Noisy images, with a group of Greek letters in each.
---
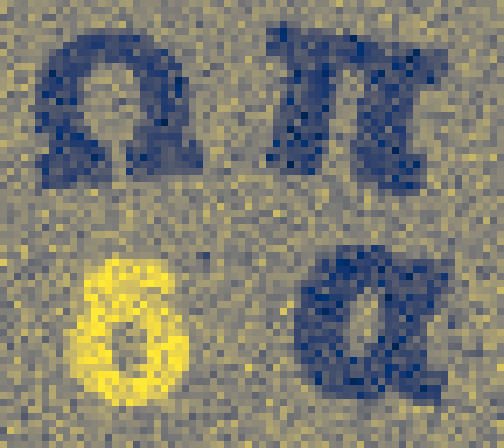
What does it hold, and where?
top left: dark omega; top right: dark pi; bottom left: light delta; bottom right: dark alpha
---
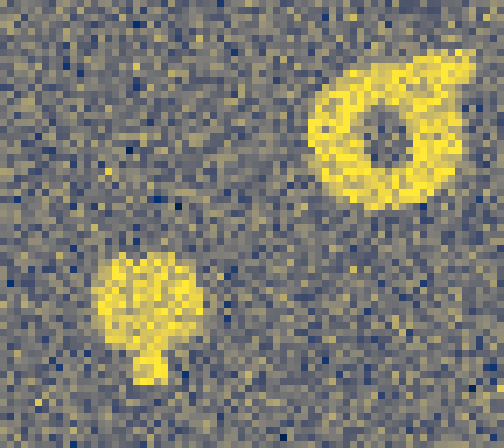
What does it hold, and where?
top right: light sigma; bottom left: light phi
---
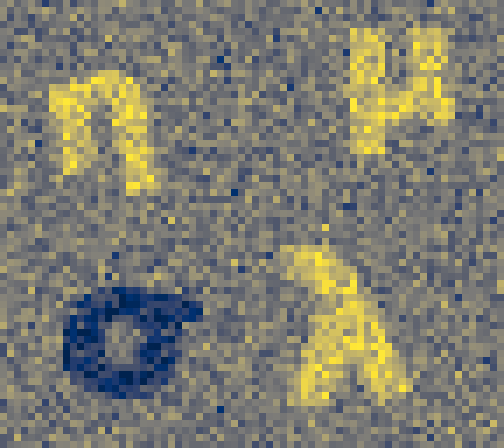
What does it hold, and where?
top left: light eta; top right: light mu; bottom left: dark sigma; bottom right: light lambda
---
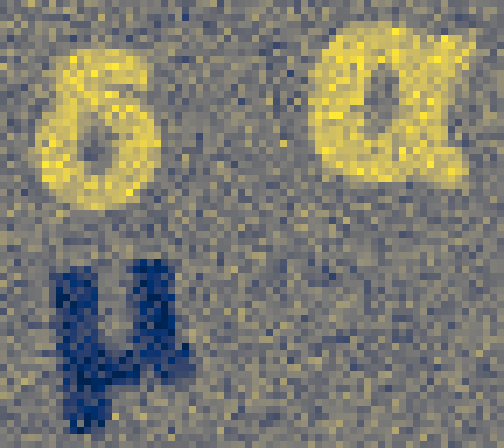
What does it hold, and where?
top left: light delta; top right: light alpha; bottom left: dark mu
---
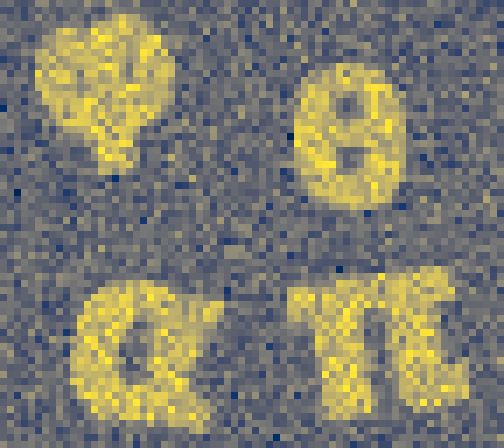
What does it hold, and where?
top left: light phi; top right: light theta; bottom left: light alpha; bottom right: light pi
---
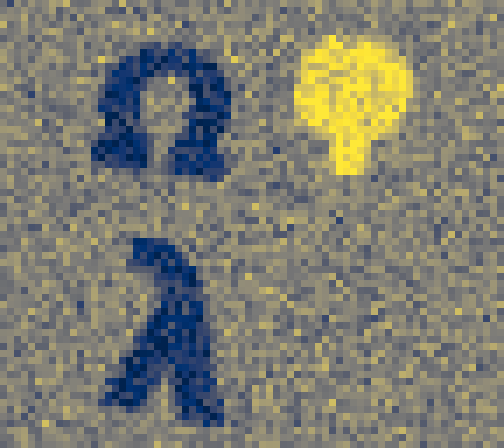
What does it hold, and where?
top left: dark omega; top right: light phi; bottom left: dark lambda
